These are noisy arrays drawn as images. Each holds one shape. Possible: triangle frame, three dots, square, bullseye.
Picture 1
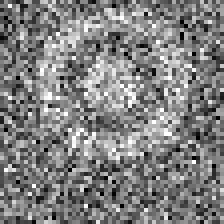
bullseye
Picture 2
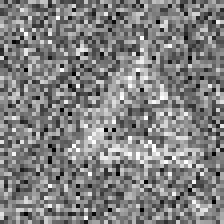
triangle frame
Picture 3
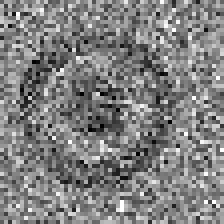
bullseye
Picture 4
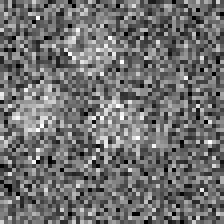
three dots
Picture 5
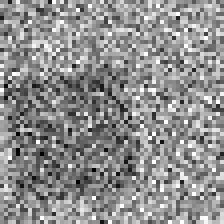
square
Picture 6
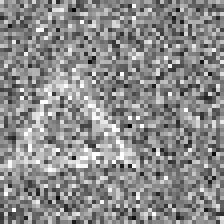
triangle frame
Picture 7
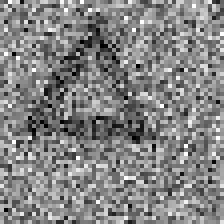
triangle frame
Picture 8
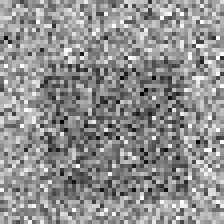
square
